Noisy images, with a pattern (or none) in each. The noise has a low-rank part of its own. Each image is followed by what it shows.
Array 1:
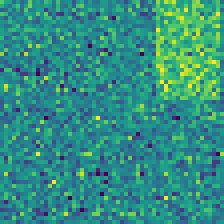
one block
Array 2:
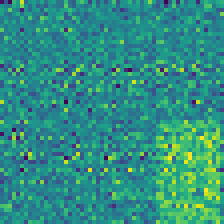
one block
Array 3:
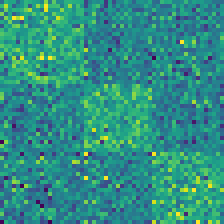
blocks along the diagonal
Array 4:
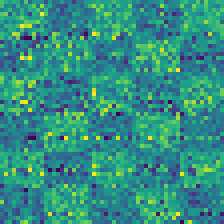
a checkerboard
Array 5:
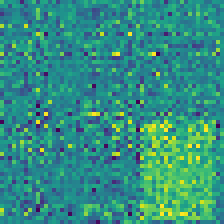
one block
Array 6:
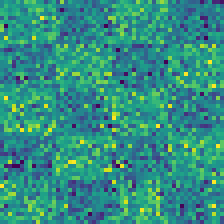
a checkerboard
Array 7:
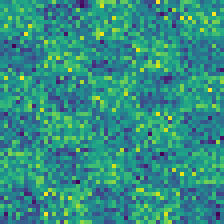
a checkerboard
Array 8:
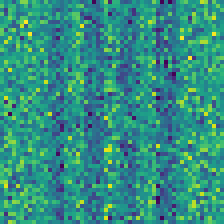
bands of columns
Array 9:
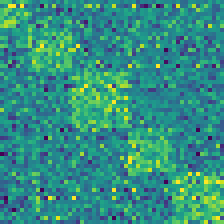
blocks along the diagonal
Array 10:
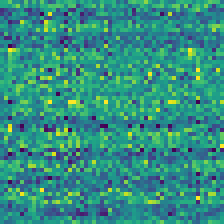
bands of rows
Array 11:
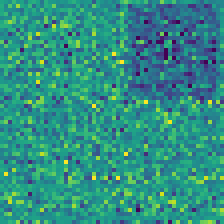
one block
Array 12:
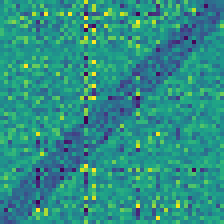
a diagonal band
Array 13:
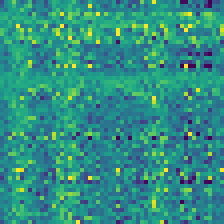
bands of rows crossing bands of columns
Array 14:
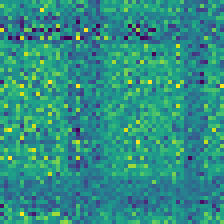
bands of rows crossing bands of columns
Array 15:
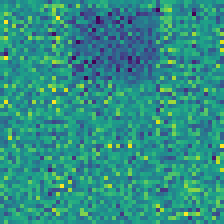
one block
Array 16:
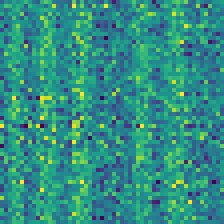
bands of columns
